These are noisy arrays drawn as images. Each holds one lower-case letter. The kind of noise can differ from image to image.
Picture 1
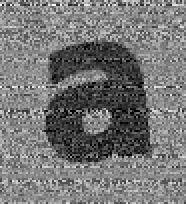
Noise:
rows of uneven size
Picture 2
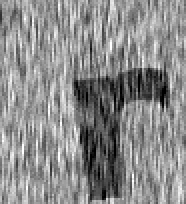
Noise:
streaked along the columns
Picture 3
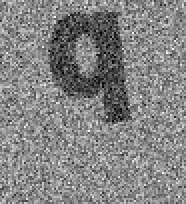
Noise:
independent entries
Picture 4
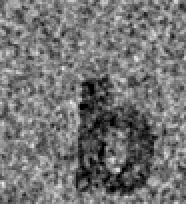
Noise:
blotchy
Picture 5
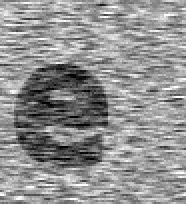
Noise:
streaked along the rows
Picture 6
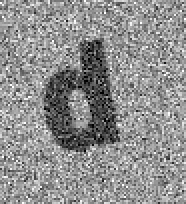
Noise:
independent entries
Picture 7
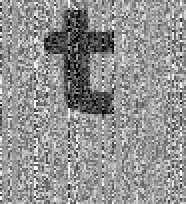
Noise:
columns of uneven size
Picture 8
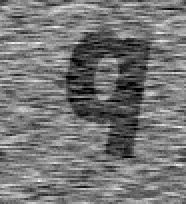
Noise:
streaked along the rows
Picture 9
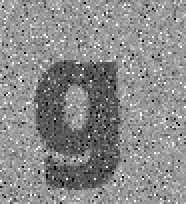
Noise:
heavy tails
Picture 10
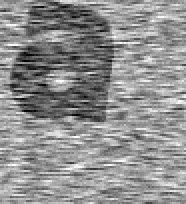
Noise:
streaked along the rows
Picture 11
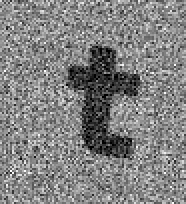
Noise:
low rank plus noise
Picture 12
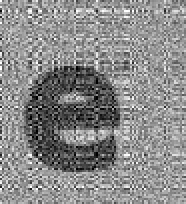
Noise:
low rank plus noise
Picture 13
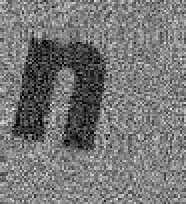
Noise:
low rank plus noise
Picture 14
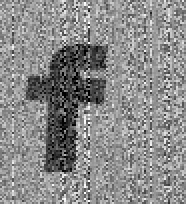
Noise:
columns of uneven size
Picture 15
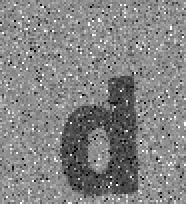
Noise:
heavy tails
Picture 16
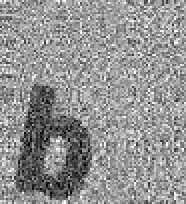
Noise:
low rank plus noise
